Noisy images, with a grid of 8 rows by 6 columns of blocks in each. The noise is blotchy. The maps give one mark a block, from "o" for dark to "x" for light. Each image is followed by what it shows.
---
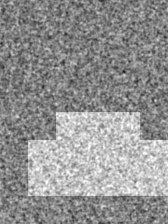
oooooo
oooooo
oooooo
oooooo
ooxxxo
oxxxxx
oxxxxx
oooooo
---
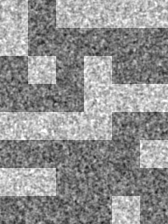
xoxxxx
xooooo
oxoxoo
oooxxx
xxxxoo
ooooox
xxoooo
ooooxo
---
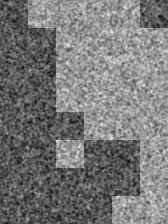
oxxxxo
ooxxxx
ooxxxx
ooxxxx
oooxxx
ooxoox
ooooox
ooooxx
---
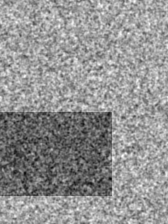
xxxxxx
xxxxxx
xxxxxx
xxxxxx
ooooxx
ooooxx
ooooxx
xxxxxx
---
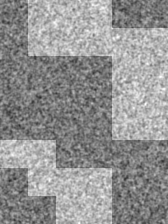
oxxxoo
oxxxxx
ooooxx
ooooxx
ooooxx
xxoooo
oxxxoo
ooxxoo
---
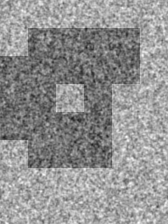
xxxxxx
xoooox
ooooox
ooxoxx
ooooxx
xoooxx
xxxxxx
xxxxxx
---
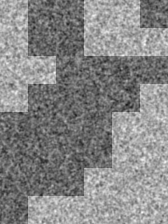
xooxxo
xooxxx
xxoooo
xoooox
ooooxx
ooooxx
oooxxx
oxxxxx
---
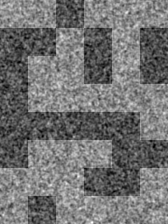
xxoxxx
ooxoxo
oxxoxo
oxxxxx
ooooox
oxxxoo
xxxoox
xoxxxx
